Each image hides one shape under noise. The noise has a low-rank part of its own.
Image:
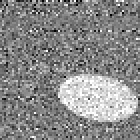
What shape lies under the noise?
ellipse
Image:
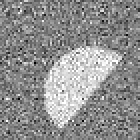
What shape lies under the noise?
half disc
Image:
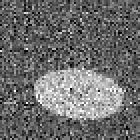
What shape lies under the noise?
ellipse
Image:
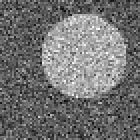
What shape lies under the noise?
disc
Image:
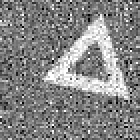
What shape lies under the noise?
triangle frame
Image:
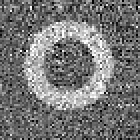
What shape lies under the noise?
ring
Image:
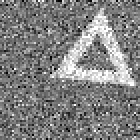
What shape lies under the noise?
triangle frame
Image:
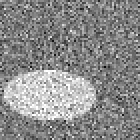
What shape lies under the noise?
ellipse
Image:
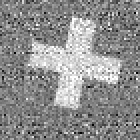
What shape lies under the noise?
cross
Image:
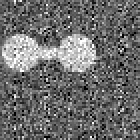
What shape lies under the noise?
dumbbell
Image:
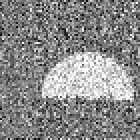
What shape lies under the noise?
half disc
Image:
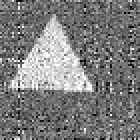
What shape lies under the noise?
triangle
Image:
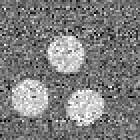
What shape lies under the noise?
three dots
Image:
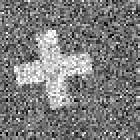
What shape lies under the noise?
cross
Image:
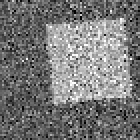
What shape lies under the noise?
square
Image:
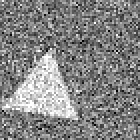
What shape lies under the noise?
triangle
